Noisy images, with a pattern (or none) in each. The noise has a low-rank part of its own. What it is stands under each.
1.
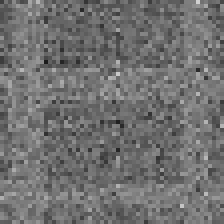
bands of rows crossing bands of columns
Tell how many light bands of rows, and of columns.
2 and 2
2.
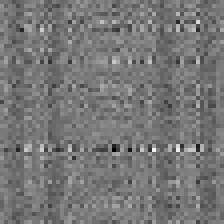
bands of columns
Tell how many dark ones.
4
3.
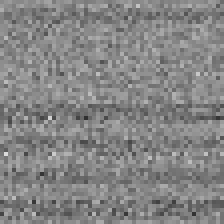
bands of rows
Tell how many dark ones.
5
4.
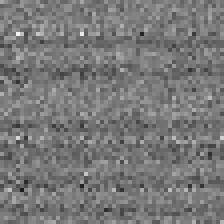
bands of rows
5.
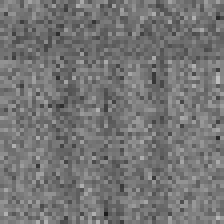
bands of rows crossing bands of columns
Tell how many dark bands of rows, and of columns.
1 and 3
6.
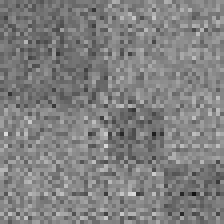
blocks along the diagonal
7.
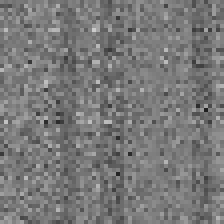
bands of columns
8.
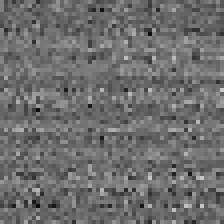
bands of rows
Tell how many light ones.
6
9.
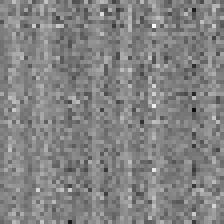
bands of columns
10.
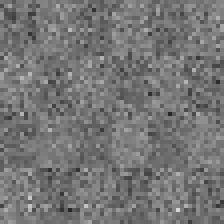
a checkerboard
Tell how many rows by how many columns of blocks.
4 by 6
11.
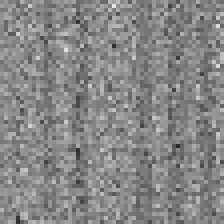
bands of columns
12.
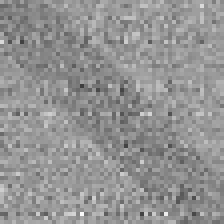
a diagonal band
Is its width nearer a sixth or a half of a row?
a half
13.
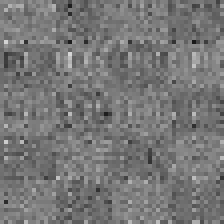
a checkerboard
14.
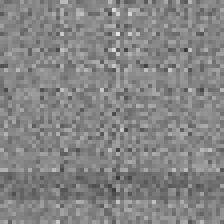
one band of rows
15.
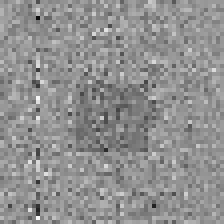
one block
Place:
centre
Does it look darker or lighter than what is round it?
darker
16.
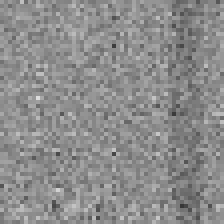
one band of columns
